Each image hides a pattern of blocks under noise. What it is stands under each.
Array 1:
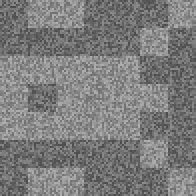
top and bottom mirror each other
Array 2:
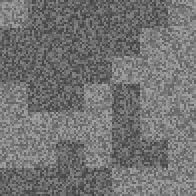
no symmetry
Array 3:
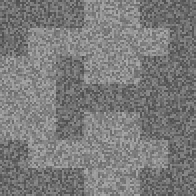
top and bottom mirror each other
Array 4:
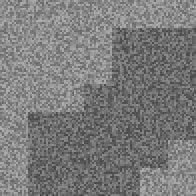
mirrored about the diagonal from the top left
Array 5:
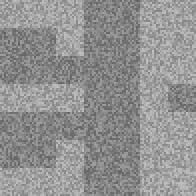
top and bottom mirror each other
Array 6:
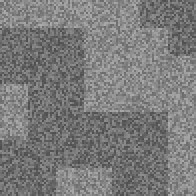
mirrored about the diagonal from the bottom left
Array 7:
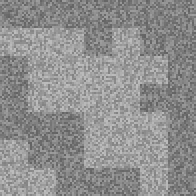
mirrored about the diagonal from the bottom left
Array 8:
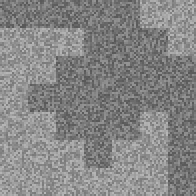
mirrored about the diagonal from the bottom left
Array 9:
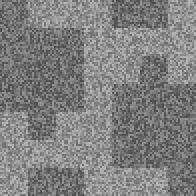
the same after a half turn
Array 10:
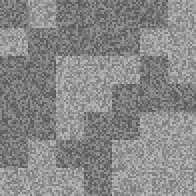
mirrored about the diagonal from the top left
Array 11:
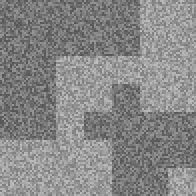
mirrored about the diagonal from the top left
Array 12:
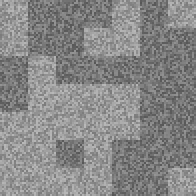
no symmetry
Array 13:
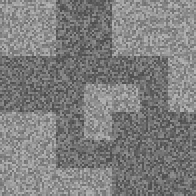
mirrored about the diagonal from the top left
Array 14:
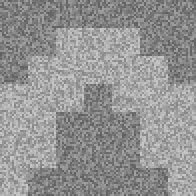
left and right mirror each other
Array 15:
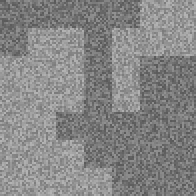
no symmetry
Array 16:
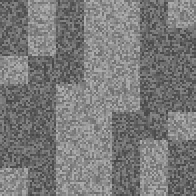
the same after a half turn
